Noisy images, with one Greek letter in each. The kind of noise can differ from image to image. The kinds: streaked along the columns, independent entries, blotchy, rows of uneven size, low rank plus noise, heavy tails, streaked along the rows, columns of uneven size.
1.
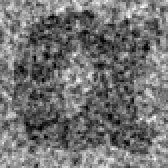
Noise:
blotchy
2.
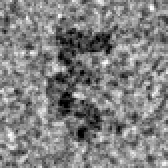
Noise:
blotchy
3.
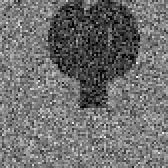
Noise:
independent entries
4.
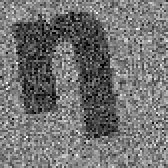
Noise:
low rank plus noise
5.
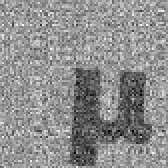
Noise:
low rank plus noise
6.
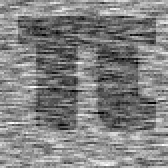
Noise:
streaked along the rows
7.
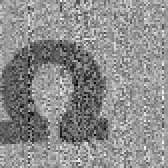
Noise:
columns of uneven size
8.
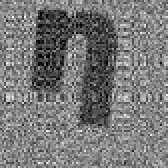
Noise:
low rank plus noise
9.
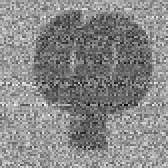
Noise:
rows of uneven size
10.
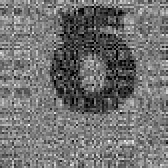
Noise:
low rank plus noise
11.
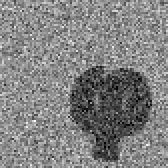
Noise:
independent entries
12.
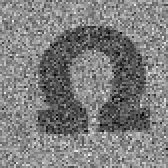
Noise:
independent entries
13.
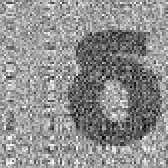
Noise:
low rank plus noise
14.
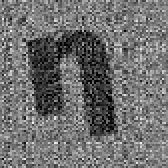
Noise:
low rank plus noise
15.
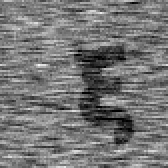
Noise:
streaked along the rows
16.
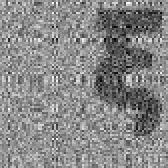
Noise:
low rank plus noise
